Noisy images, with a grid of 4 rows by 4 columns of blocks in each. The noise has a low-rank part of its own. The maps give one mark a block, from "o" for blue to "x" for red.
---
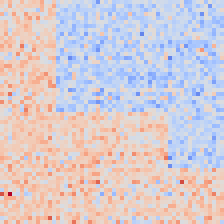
xooo
xooo
xxxo
xxxx
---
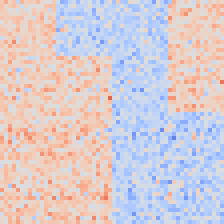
xoox
xxox
xxoo
xxoo
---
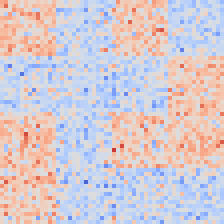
xoxo
ooox
xoxx
xooo
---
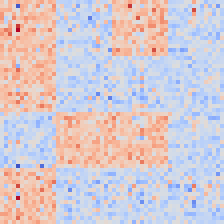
xoxo
xooo
oxxo
xooo
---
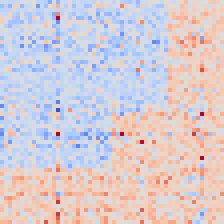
ooox
ooox
ooxx
xxxx
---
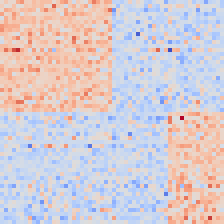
xxoo
xxoo
ooox
ooox
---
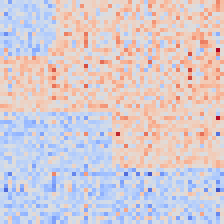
oxxx
xxxx
ooxx
oooo
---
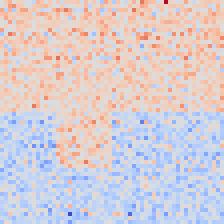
xxxx
xxxx
oxoo
oooo
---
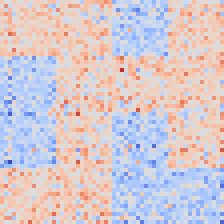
xxox
oxxx
oxox
xxoo
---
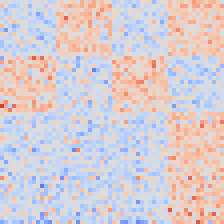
oxox
xoxo
ooox
ooox
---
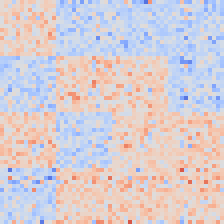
xooo
oxxo
xoxx
oxxx
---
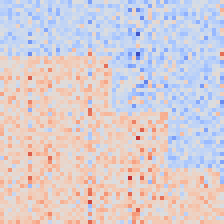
oooo
xxoo
xxxo
xxxx
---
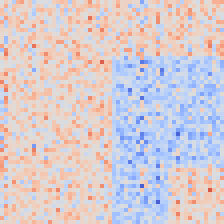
xxxx
xxoo
xxoo
xxox
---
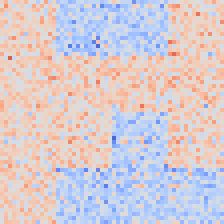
xoox
xxxx
xxox
xooo
